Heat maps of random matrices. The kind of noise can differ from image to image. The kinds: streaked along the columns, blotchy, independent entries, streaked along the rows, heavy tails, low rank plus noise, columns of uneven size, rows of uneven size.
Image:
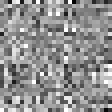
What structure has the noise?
low rank plus noise
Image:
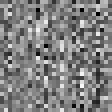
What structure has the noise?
columns of uneven size
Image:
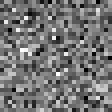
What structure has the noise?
independent entries
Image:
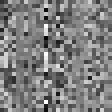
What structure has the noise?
columns of uneven size
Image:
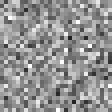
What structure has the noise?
independent entries
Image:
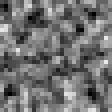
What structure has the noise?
blotchy
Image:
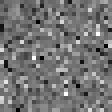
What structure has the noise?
heavy tails
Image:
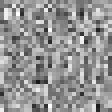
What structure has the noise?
low rank plus noise
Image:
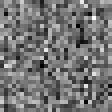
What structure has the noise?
low rank plus noise
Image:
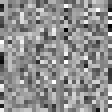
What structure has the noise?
columns of uneven size
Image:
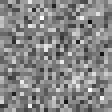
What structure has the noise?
independent entries
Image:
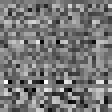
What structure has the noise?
rows of uneven size
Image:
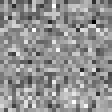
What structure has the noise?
low rank plus noise
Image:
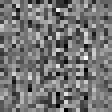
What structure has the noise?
columns of uneven size
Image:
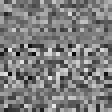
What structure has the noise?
rows of uneven size
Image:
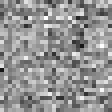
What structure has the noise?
low rank plus noise
